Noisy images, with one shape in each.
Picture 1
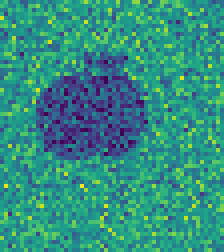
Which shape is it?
apple
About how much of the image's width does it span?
half
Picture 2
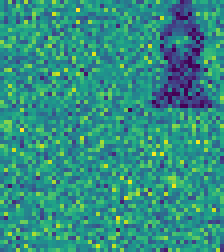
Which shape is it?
chess bishop
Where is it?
top right
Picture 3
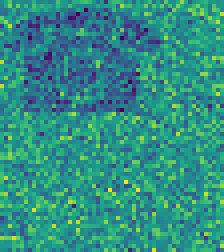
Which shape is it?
telephone
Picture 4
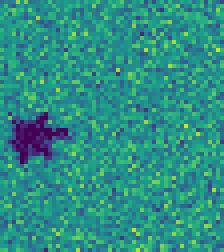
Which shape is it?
turtle
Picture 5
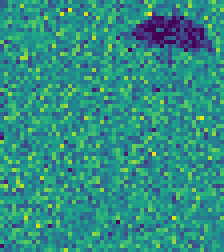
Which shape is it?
umbrella
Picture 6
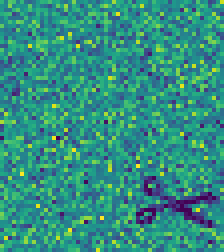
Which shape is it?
pair of scissors
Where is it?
bottom right
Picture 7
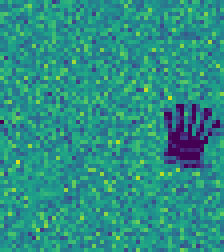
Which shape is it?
chess queen
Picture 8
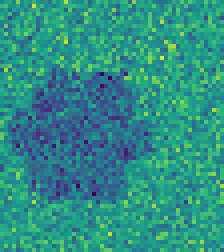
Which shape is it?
flower
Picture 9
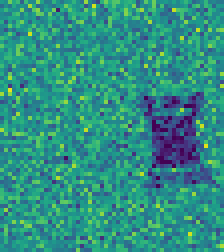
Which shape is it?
chess rook
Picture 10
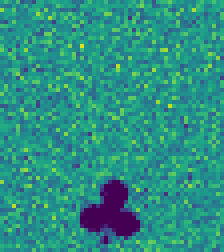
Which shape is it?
club
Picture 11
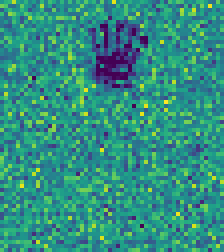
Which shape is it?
chess queen
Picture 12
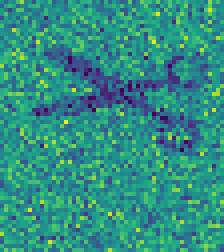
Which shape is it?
pair of scissors
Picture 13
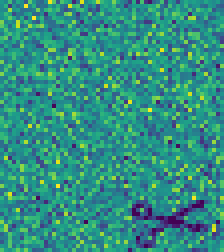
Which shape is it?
pair of scissors
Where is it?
bottom right
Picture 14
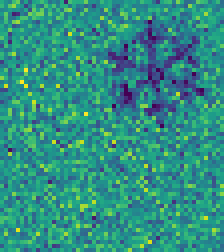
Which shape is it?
snowflake
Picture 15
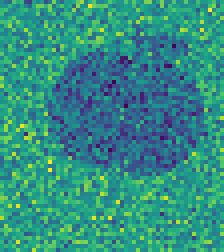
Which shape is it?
apple
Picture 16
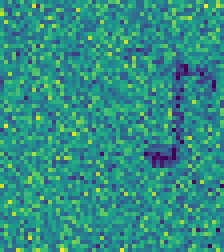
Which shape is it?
musical note
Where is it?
middle right
